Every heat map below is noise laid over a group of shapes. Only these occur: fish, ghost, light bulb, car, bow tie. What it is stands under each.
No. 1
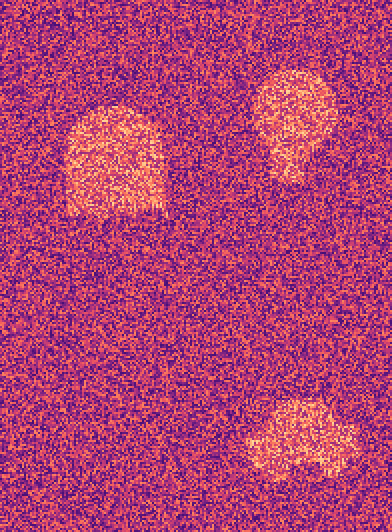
top left: ghost; top right: light bulb; bottom right: car
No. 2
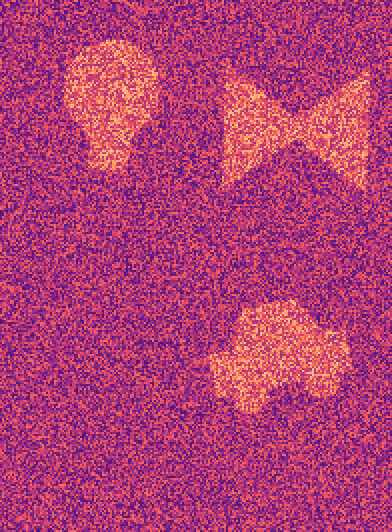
top left: light bulb; top right: bow tie; bottom right: car
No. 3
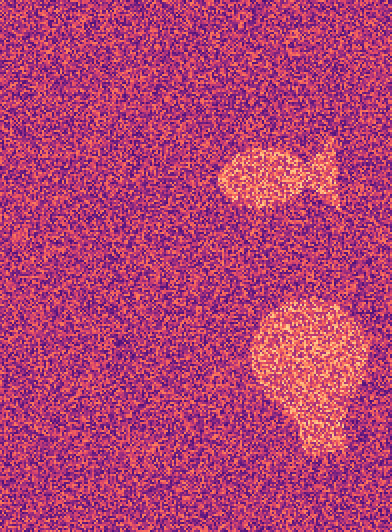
top right: fish; bottom right: light bulb
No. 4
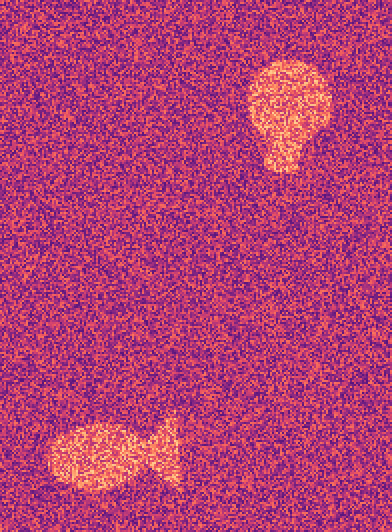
top right: light bulb; bottom left: fish
